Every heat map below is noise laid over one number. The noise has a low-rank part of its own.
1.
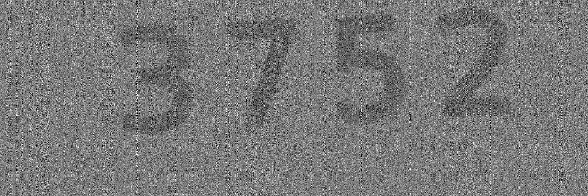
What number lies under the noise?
3752
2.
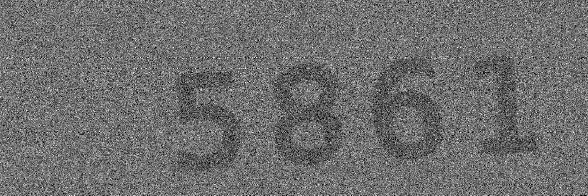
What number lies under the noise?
5861
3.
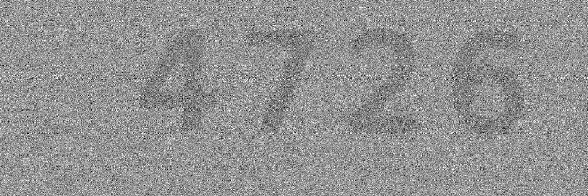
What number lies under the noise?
4726
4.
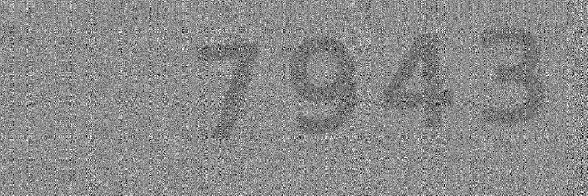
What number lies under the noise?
7943
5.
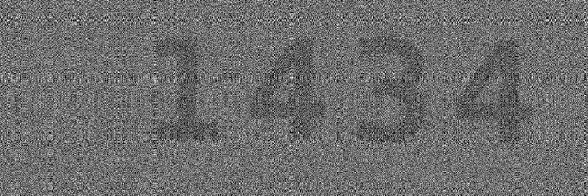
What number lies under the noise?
1434
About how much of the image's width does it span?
two thirds
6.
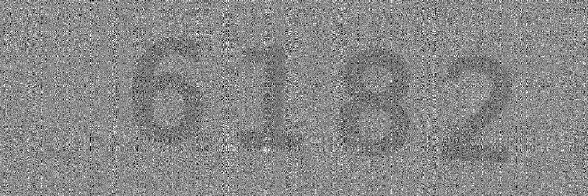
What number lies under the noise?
6182
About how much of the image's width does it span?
two thirds
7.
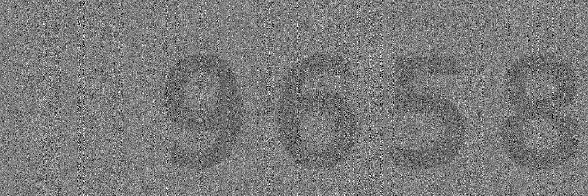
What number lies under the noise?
9658
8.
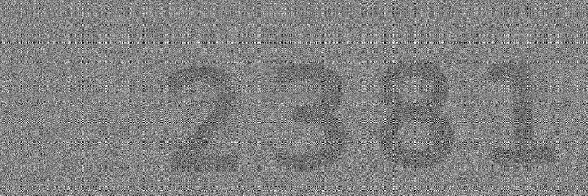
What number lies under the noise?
2381
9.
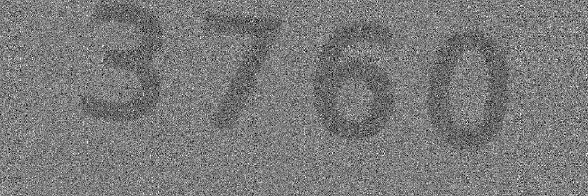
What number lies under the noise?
3760
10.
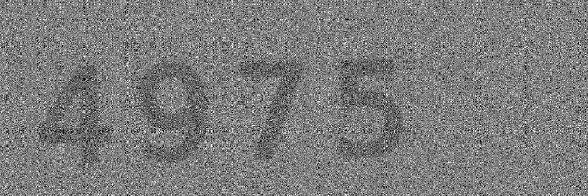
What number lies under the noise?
4975
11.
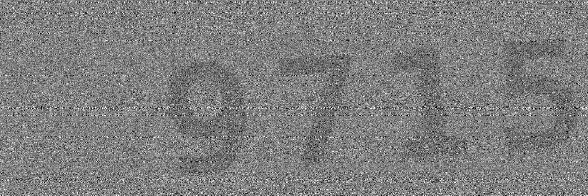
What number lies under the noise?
9715
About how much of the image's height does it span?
two thirds
